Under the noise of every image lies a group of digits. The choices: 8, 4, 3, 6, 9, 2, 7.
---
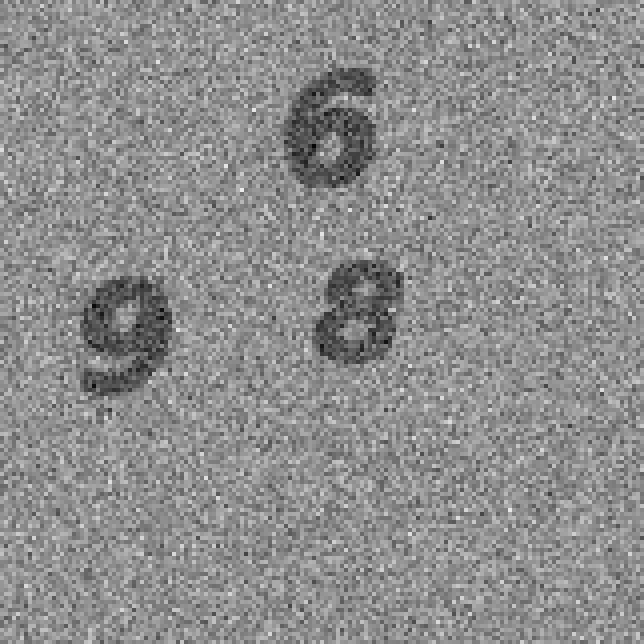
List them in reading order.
top middle: 6; middle left: 9; centre: 8
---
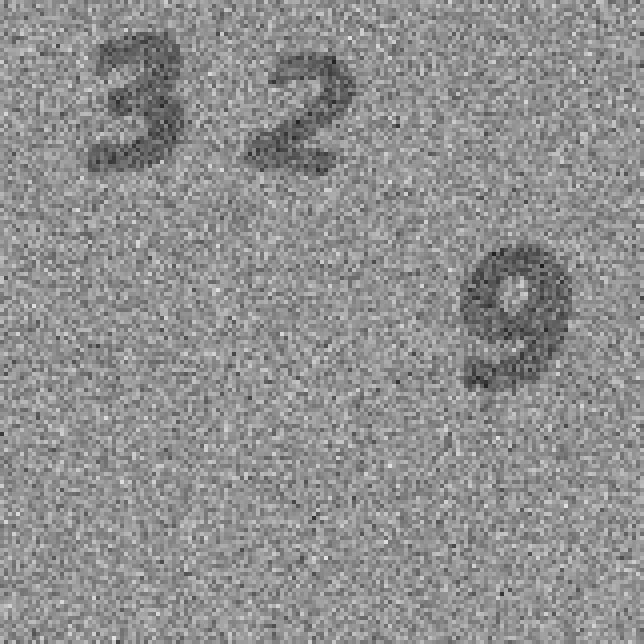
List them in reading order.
top left: 3; top middle: 2; middle right: 9
